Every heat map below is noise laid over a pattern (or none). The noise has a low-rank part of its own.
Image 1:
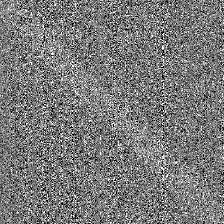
a diagonal band
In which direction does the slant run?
top left to bottom right
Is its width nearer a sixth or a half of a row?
a sixth
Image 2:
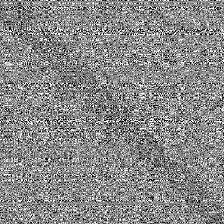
a diagonal band
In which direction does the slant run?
top left to bottom right
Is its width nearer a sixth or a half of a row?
a sixth
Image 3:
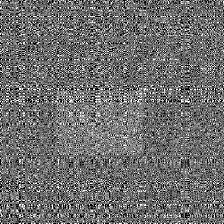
one block
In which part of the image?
centre
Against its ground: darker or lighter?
lighter
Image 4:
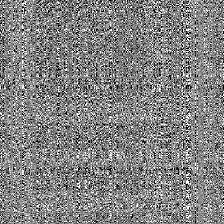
bands of rows crossing bands of columns
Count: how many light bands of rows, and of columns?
3 and 3
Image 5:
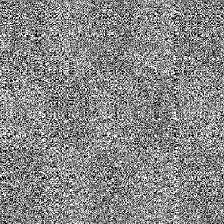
a checkerboard
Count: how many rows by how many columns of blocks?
3 by 5
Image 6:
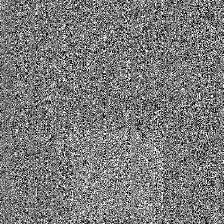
one block
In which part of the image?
bottom middle
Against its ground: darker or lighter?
lighter
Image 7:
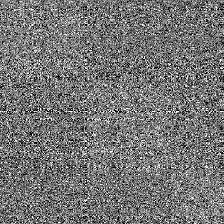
blocks along the diagonal
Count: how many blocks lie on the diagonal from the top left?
3
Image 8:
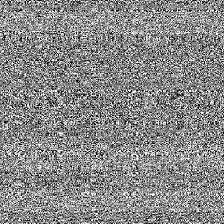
bands of rows
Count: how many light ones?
3
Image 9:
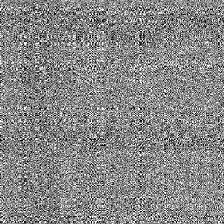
bands of rows crossing bands of columns
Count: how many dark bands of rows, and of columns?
2 and 1
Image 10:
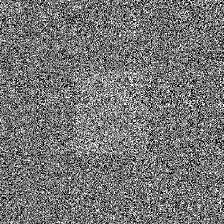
one block
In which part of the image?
centre
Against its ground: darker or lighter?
lighter
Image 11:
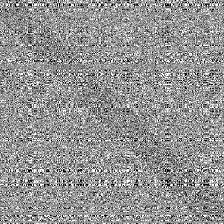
a diagonal band
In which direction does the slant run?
top left to bottom right
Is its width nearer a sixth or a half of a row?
a sixth
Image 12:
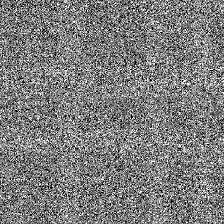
bands of rows crossing bands of columns
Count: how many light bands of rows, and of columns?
2 and 3
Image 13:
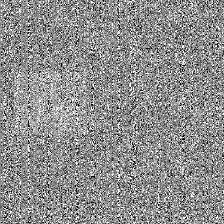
one block
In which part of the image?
middle left
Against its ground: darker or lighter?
lighter
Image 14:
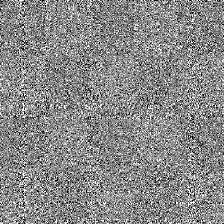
a checkerboard
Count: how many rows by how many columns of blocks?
4 by 5
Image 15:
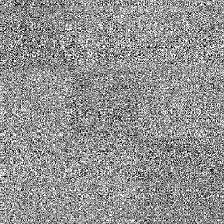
blocks along the diagonal
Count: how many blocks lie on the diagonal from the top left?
3
